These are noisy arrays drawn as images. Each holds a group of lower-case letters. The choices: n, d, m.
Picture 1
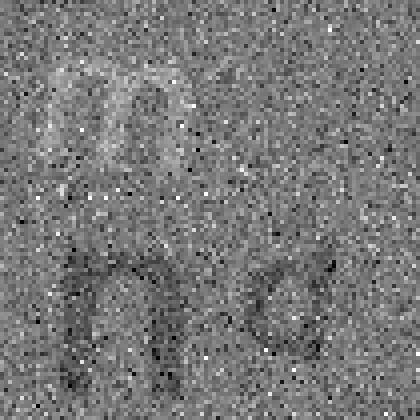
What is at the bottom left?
n
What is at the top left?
m
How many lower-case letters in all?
3
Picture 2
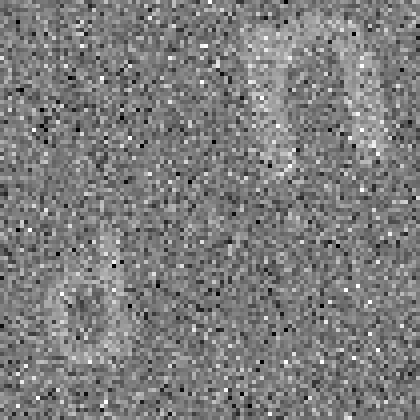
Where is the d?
bottom left
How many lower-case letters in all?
2
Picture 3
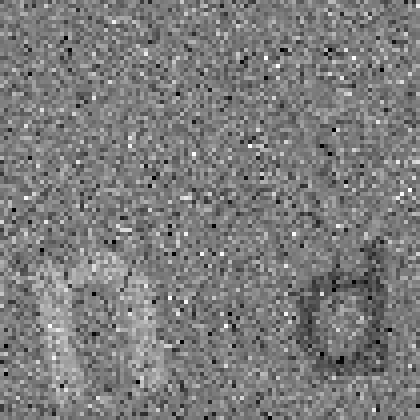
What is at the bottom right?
d
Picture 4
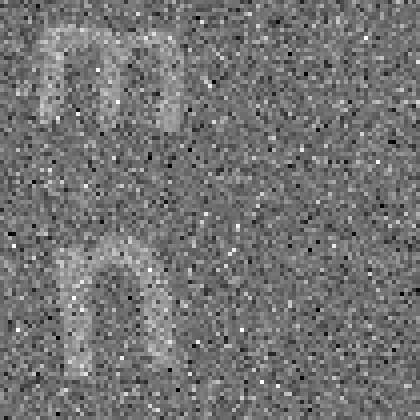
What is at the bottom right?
nothing
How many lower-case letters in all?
2
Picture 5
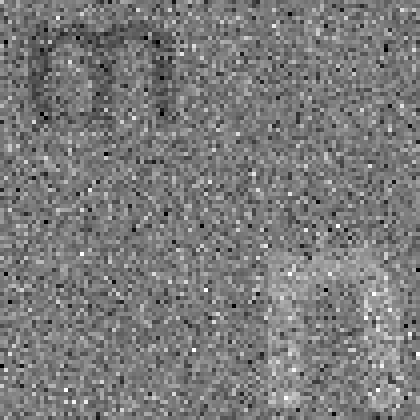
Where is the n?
bottom right
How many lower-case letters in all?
2
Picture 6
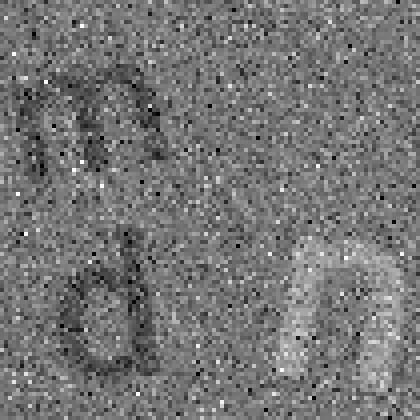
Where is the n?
bottom right
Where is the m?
top left
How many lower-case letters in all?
3
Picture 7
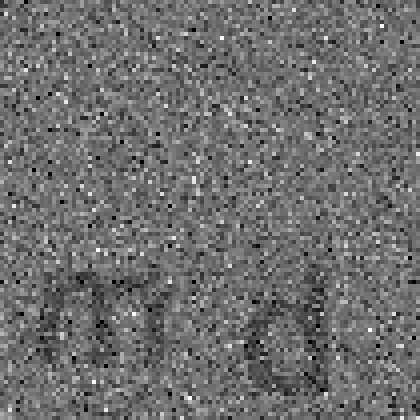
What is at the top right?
nothing
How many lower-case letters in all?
2
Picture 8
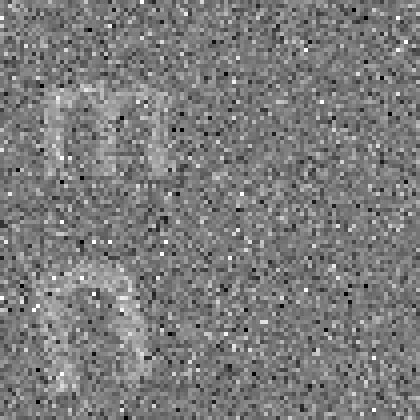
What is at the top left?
m
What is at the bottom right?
nothing
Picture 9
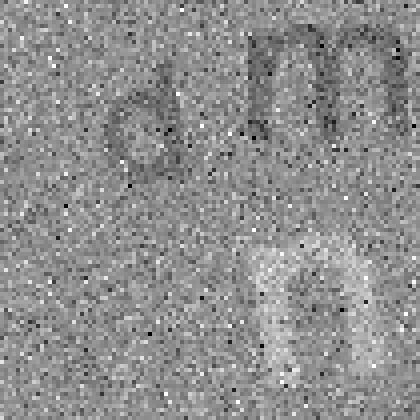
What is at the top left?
d
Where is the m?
top right
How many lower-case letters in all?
3
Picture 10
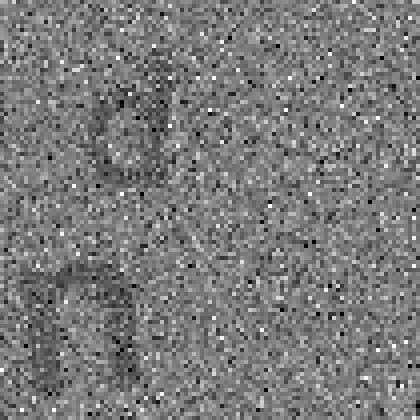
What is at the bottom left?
n
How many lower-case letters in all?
2
